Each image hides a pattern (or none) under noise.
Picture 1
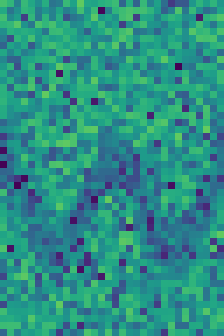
a wavy band
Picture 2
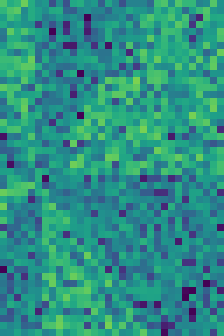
spokes from one point
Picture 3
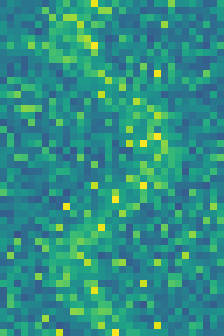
a wavy band
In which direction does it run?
top to bottom
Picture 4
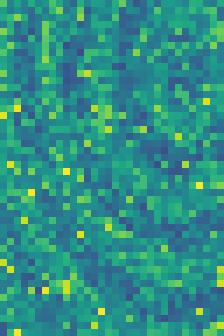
rings round one point
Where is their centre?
top right
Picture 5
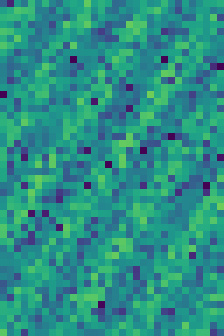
diagonal stripes
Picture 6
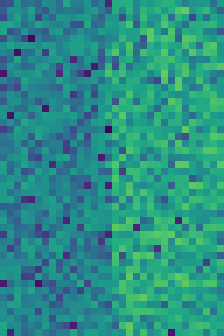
a sharp edge
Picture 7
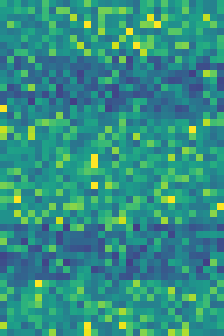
horizontal stripes
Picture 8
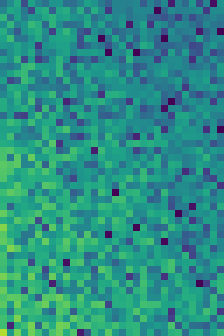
a smooth slope
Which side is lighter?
bottom left
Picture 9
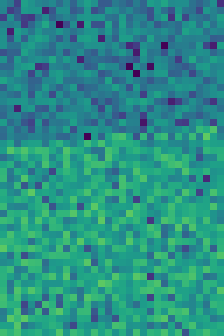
a sharp edge
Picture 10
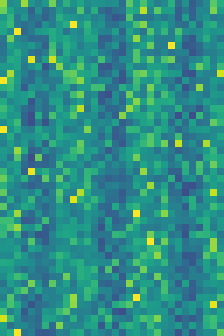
vertical stripes
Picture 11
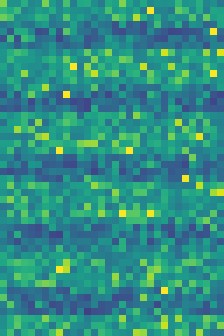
horizontal stripes
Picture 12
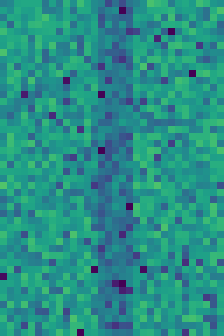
one vertical stripe
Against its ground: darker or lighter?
darker
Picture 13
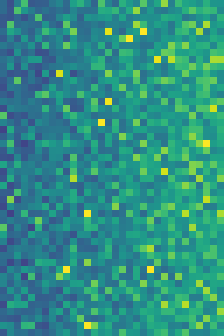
a smooth slope
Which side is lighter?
right
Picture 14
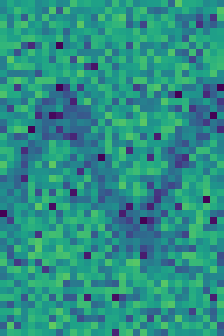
a wavy band
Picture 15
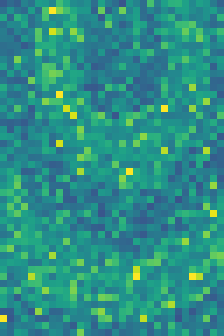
rings round one point
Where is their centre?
top middle
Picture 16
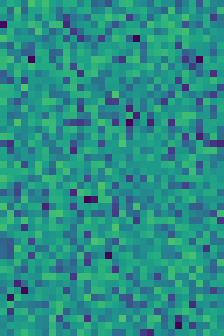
only noise
